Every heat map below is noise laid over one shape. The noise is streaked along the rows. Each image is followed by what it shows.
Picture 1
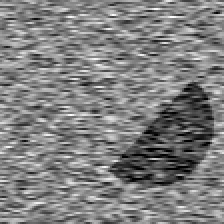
half disc
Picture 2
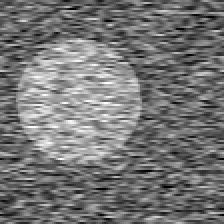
disc
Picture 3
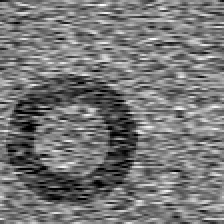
ring
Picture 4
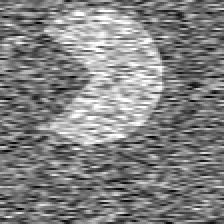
disc with a wedge cut out
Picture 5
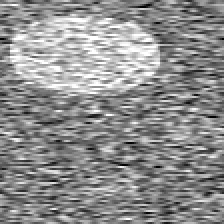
ellipse
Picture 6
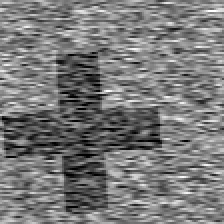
cross
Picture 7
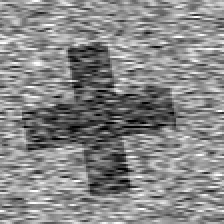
cross
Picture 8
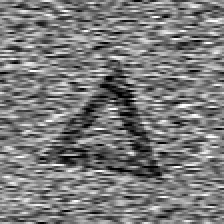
triangle frame
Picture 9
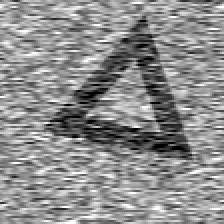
triangle frame
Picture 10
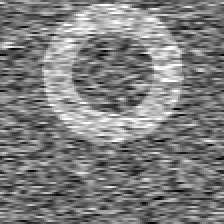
ring
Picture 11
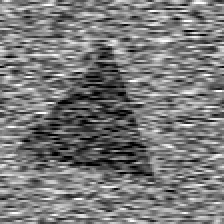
triangle
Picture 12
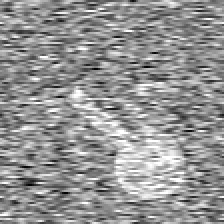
lollipop
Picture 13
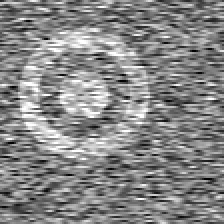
bullseye
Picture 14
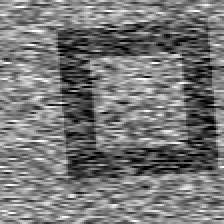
square frame
